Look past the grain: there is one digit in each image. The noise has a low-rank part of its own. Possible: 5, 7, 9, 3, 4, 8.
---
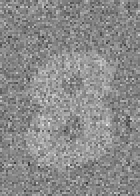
8
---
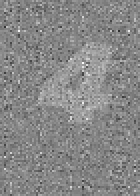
4
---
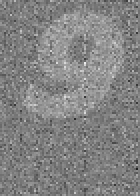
9
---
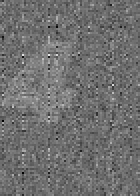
4
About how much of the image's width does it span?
half
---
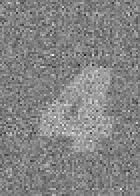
4
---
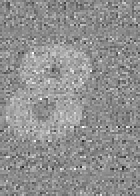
8
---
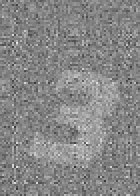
3
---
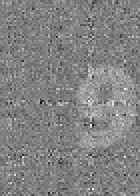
9
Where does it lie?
middle right
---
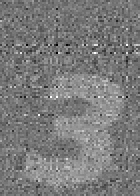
3
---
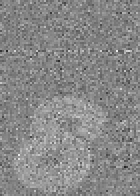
8
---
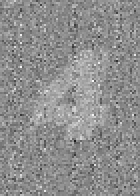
4
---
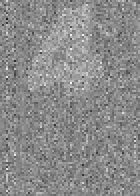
4
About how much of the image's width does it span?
half
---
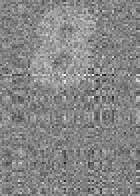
8
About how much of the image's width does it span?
half
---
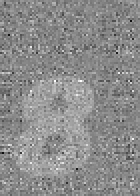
8
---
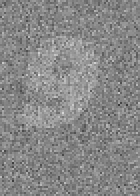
9
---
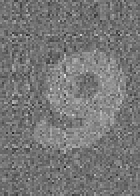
9
